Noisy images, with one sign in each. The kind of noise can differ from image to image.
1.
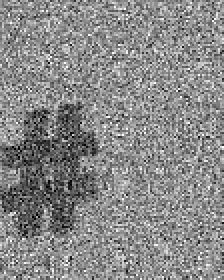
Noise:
low rank plus noise
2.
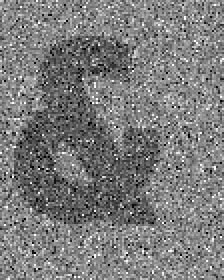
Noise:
heavy tails
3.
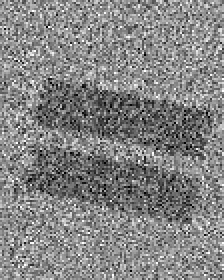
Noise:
low rank plus noise
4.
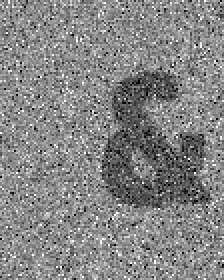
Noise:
heavy tails
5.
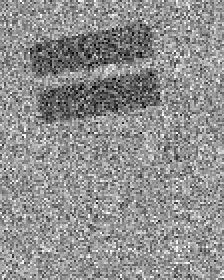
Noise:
low rank plus noise
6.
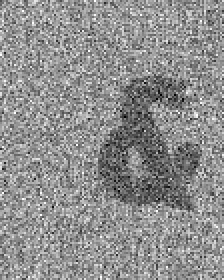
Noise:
low rank plus noise
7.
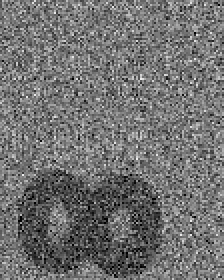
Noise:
low rank plus noise
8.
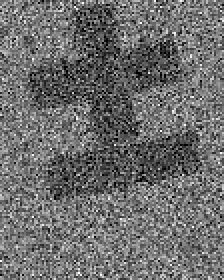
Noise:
low rank plus noise
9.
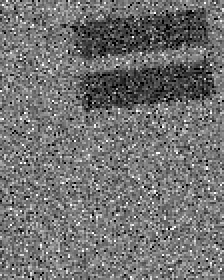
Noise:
heavy tails
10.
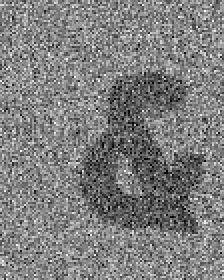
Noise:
low rank plus noise
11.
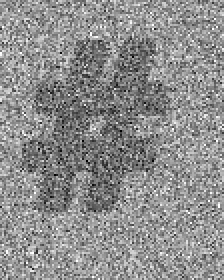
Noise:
independent entries
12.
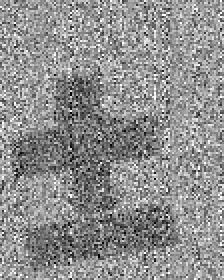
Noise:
columns of uneven size
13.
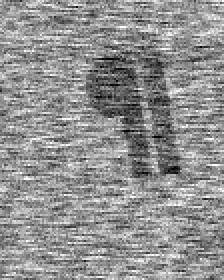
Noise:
streaked along the rows
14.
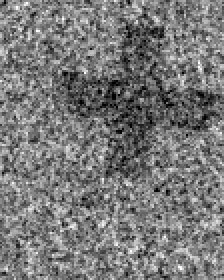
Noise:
blotchy
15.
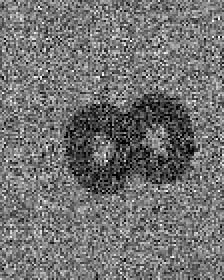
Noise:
low rank plus noise
